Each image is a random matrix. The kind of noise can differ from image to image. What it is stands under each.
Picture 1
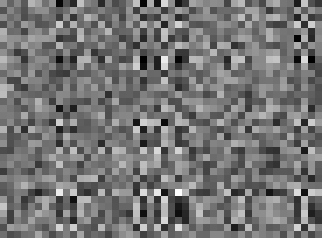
low rank plus noise
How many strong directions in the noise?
one
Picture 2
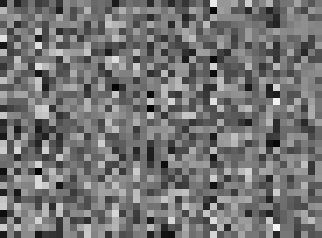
columns of uneven size
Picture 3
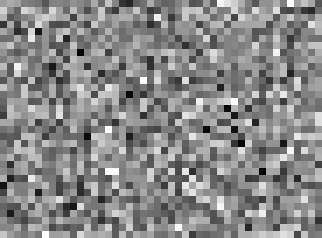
independent entries
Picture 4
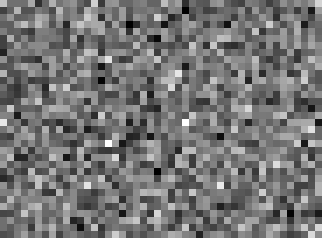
independent entries
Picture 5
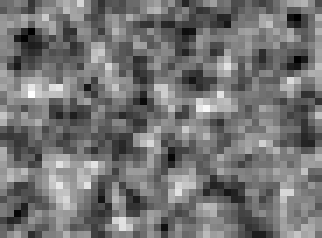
blotchy
